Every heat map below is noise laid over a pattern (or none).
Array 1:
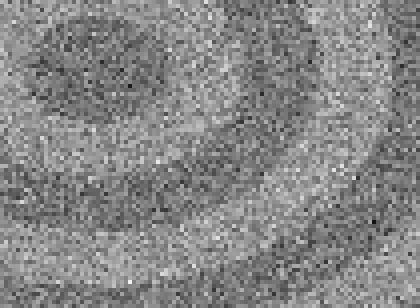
rings round one point
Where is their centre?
top left
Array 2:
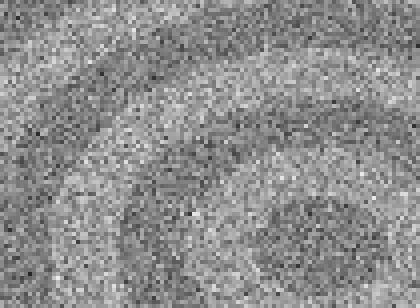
rings round one point
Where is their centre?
bottom right
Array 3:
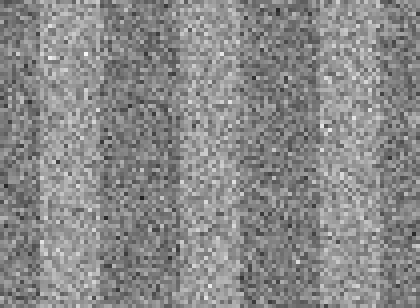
vertical stripes
